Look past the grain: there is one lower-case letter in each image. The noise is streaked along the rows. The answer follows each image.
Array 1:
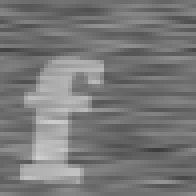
f
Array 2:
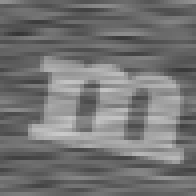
m
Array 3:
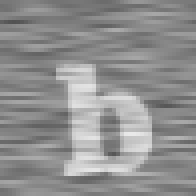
b
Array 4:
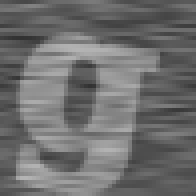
g
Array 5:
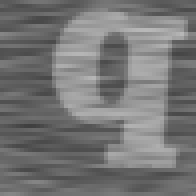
q
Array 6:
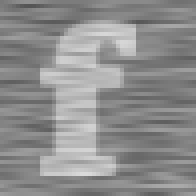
f
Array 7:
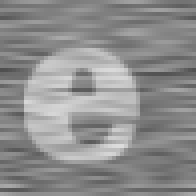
e
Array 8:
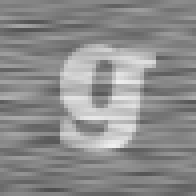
g
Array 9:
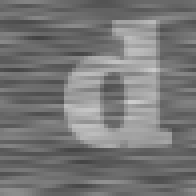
d
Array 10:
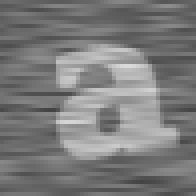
a
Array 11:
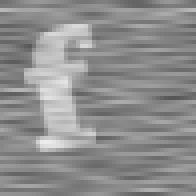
f
